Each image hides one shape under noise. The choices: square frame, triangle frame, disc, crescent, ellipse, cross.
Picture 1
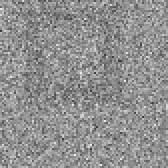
dark square frame
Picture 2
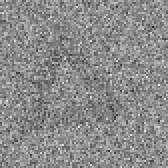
dark triangle frame
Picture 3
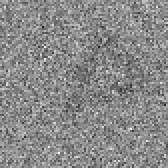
dark triangle frame
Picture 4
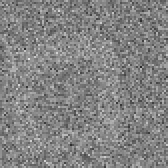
light square frame
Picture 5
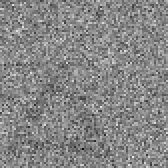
dark triangle frame
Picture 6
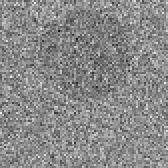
dark disc
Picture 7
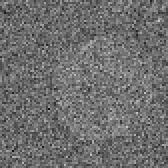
light disc
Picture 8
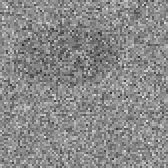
dark ellipse
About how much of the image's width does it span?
two thirds
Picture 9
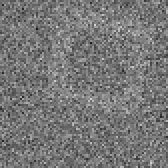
light square frame
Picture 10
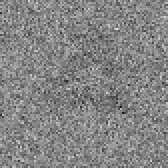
dark triangle frame
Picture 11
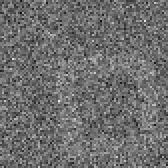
light square frame
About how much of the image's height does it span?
two thirds
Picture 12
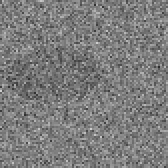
dark ellipse
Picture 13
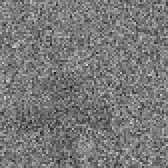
dark cross
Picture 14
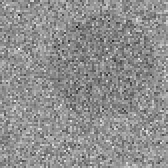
dark disc
